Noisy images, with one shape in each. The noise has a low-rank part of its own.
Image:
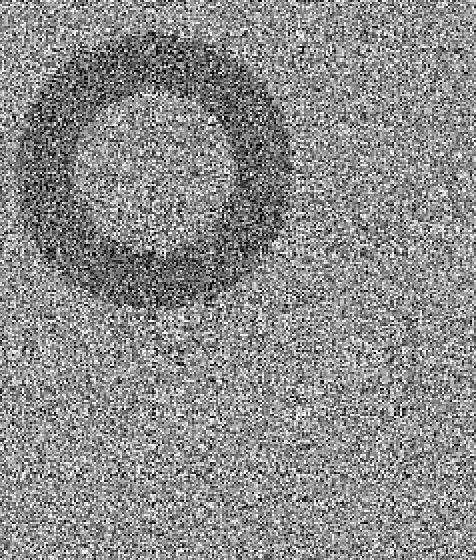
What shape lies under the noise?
ring
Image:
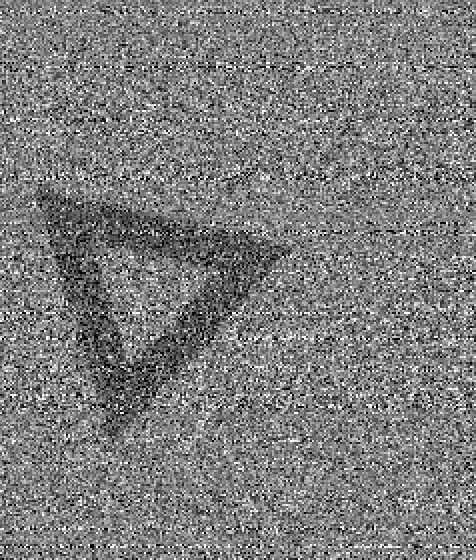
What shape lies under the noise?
triangle frame
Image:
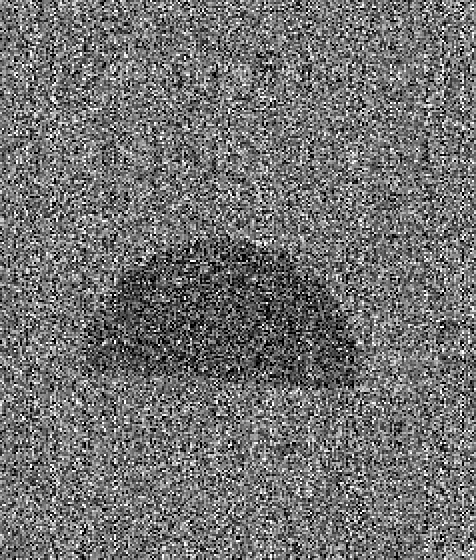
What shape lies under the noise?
half disc
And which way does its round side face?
up
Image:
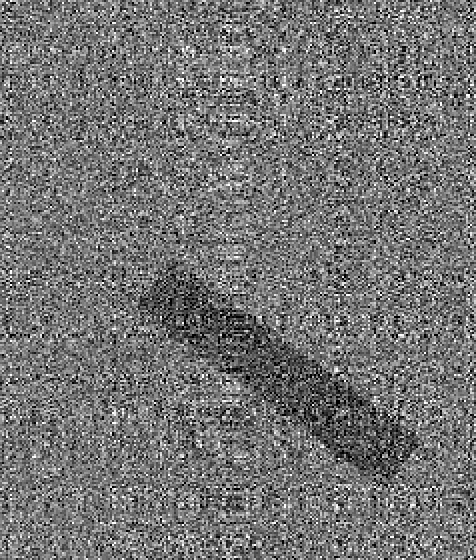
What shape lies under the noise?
bar
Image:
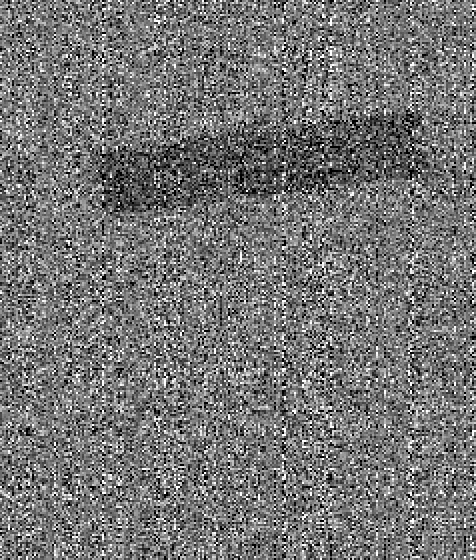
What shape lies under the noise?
bar
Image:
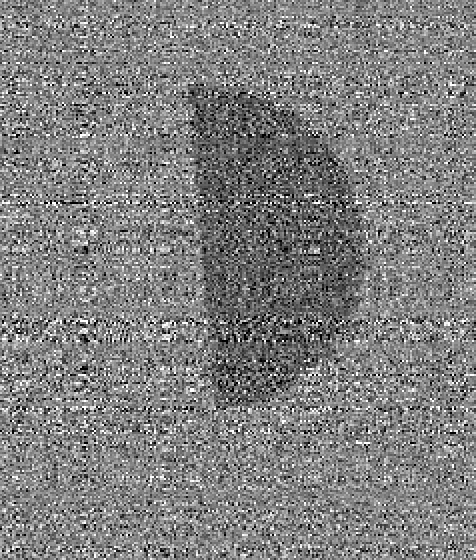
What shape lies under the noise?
half disc
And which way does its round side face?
right
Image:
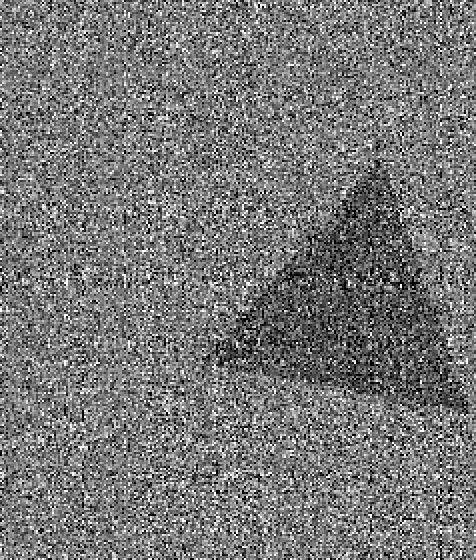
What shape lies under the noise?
triangle
